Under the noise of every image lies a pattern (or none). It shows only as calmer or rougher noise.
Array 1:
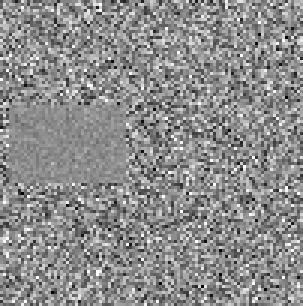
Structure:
one block
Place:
middle left
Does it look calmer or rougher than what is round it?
calmer
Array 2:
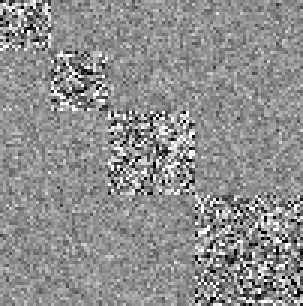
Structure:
blocks along the diagonal
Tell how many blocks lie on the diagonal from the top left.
4
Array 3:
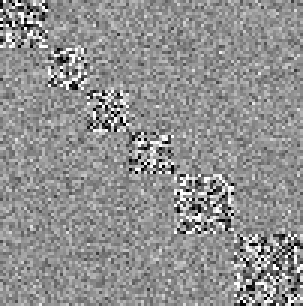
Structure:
blocks along the diagonal
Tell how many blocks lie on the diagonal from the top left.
6
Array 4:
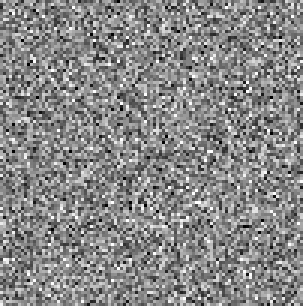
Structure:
only noise
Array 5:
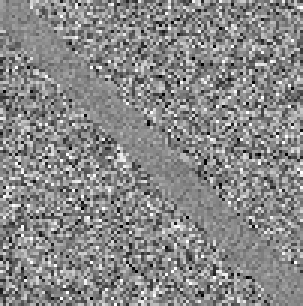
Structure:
a diagonal band
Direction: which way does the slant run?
top left to bottom right
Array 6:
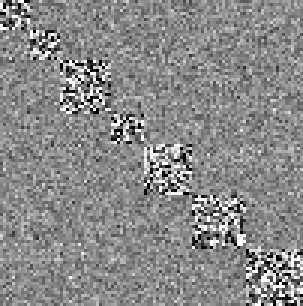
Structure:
blocks along the diagonal
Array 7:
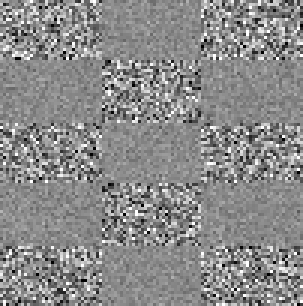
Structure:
a checkerboard
